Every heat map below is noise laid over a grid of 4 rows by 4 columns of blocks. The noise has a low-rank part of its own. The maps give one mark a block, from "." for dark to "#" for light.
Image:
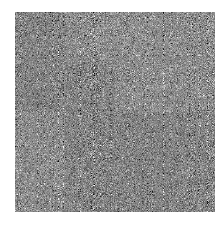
.###
..##
#...
#...
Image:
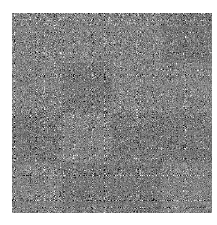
###.
#.##
.#..
#..#
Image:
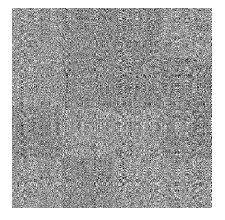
#..#
#...
.##.
#.##
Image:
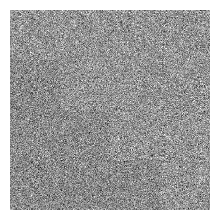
####
.###
..##
...#
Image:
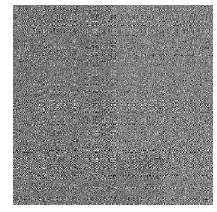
..##
..##
..##
...#
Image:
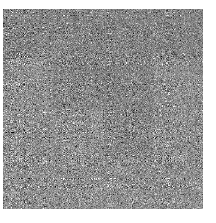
....
#..#
##.#
####
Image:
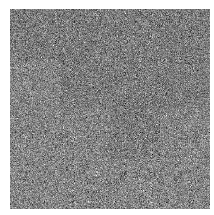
....
#...
##.#
####
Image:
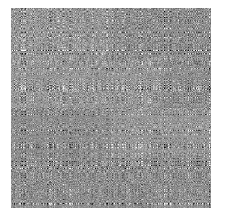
##..
###.
..##
....
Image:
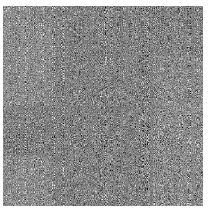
#...
#..#
...#
#..#
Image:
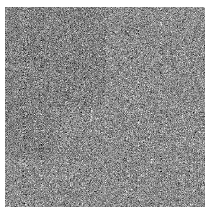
..##
..##
.###
####
